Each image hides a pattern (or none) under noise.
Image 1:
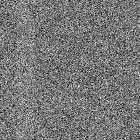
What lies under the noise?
one band of columns
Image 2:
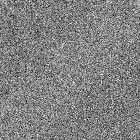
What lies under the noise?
a diagonal band
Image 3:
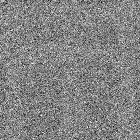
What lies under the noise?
bands of rows crossing bands of columns
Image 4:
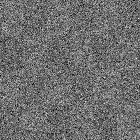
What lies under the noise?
a checkerboard
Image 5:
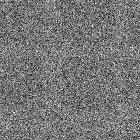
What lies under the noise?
bands of rows crossing bands of columns
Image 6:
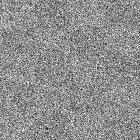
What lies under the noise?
a checkerboard
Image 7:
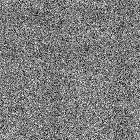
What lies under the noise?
bands of rows crossing bands of columns
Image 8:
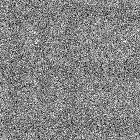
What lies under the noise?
bands of rows crossing bands of columns
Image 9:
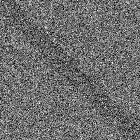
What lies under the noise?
a diagonal band
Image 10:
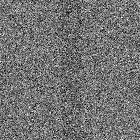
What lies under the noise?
one band of columns
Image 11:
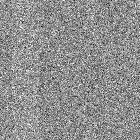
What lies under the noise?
one band of columns
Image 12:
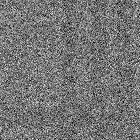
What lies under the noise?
bands of rows crossing bands of columns
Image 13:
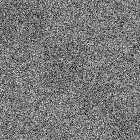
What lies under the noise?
blocks along the diagonal
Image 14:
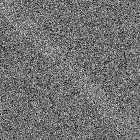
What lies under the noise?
a diagonal band
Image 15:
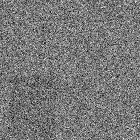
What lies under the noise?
one block
